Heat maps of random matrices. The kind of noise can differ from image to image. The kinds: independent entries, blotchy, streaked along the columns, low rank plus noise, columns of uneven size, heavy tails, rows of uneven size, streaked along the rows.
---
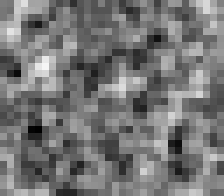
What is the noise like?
blotchy
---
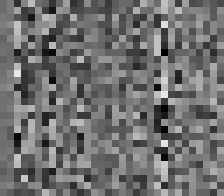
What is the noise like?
columns of uneven size
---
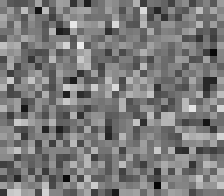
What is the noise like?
low rank plus noise
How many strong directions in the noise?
five to eight
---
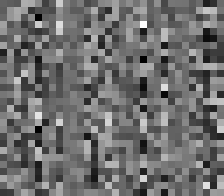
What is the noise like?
columns of uneven size
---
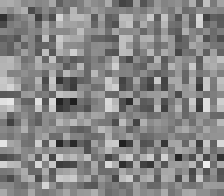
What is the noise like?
low rank plus noise
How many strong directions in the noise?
one
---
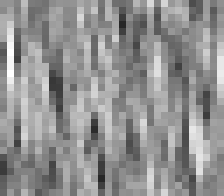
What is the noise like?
streaked along the columns
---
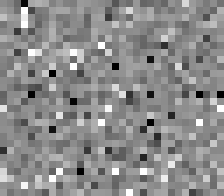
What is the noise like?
heavy tails
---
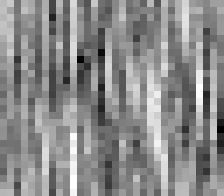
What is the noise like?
streaked along the columns
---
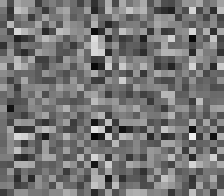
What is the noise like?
low rank plus noise
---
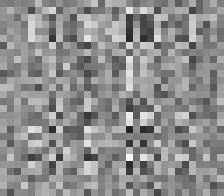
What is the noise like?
low rank plus noise
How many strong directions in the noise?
one
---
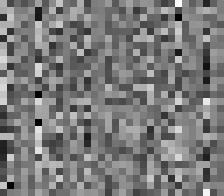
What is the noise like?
columns of uneven size
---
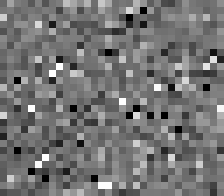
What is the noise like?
heavy tails
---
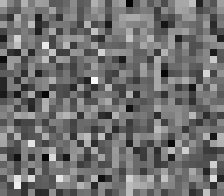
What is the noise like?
low rank plus noise
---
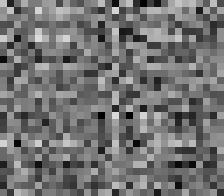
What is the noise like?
low rank plus noise
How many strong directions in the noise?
two
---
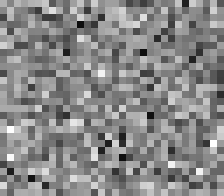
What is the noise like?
independent entries
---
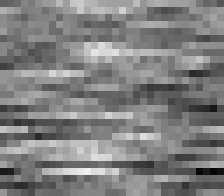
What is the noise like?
streaked along the rows
